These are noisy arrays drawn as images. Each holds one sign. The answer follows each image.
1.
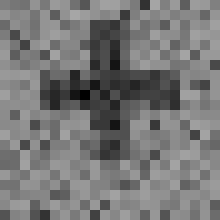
dark plus sign
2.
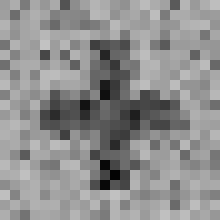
dark plus sign
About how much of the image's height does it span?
two thirds
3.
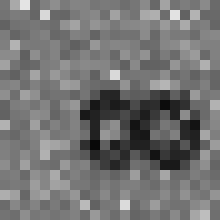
dark infinity sign
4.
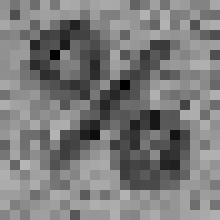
dark percent sign
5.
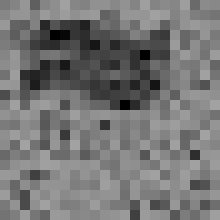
dark approximately sign
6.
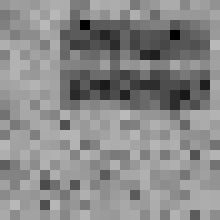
dark equals sign
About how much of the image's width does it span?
two thirds
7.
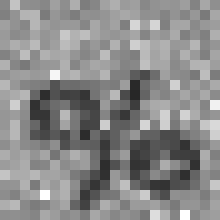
dark percent sign
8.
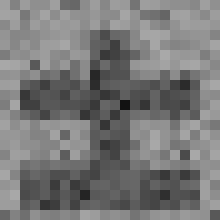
dark plus-minus sign
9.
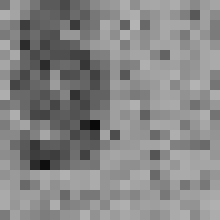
dark section sign
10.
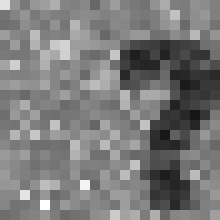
dark question mark
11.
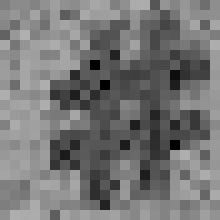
dark hash sign
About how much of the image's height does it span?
nearly all
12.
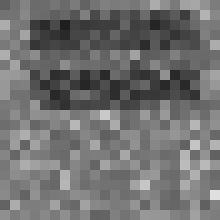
dark equals sign
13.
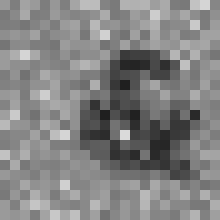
dark ampersand
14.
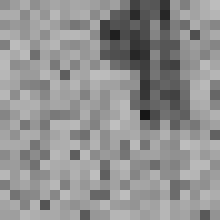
dark pilcrow
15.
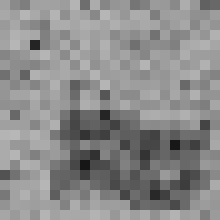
dark approximately sign
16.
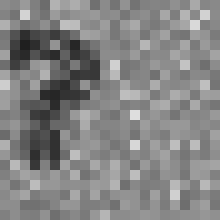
dark question mark
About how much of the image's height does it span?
two thirds
